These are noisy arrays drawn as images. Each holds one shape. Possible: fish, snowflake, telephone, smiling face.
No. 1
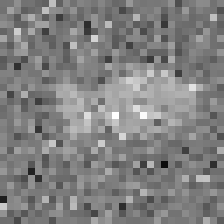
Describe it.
light fish
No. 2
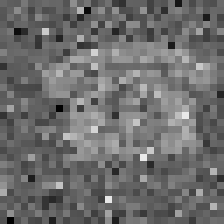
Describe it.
light telephone
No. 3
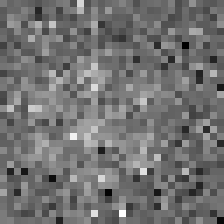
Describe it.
light snowflake
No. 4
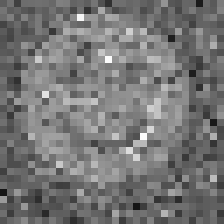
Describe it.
light smiling face
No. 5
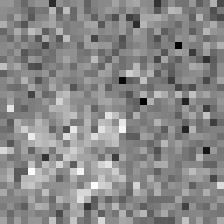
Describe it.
light snowflake
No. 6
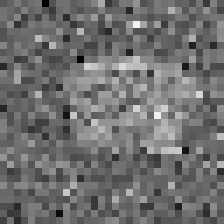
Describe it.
light telephone
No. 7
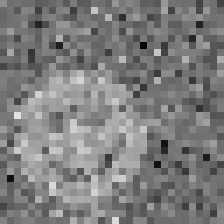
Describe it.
light smiling face
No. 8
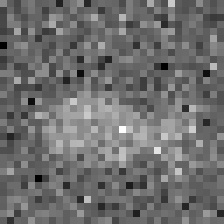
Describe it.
light fish
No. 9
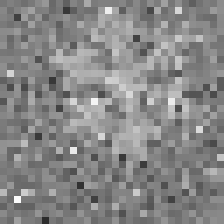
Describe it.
light snowflake
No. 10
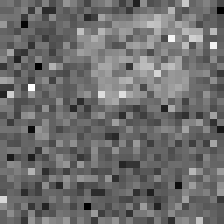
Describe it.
light telephone
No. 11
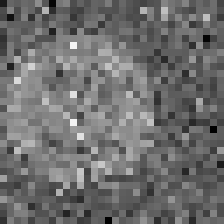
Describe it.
light smiling face
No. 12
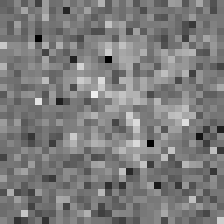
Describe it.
light snowflake
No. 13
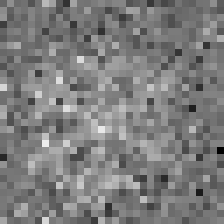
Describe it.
light snowflake
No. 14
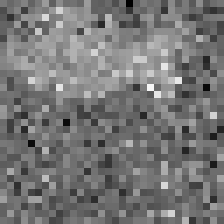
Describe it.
light fish
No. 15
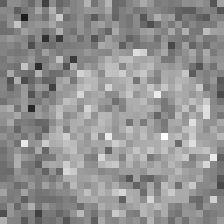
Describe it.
light smiling face
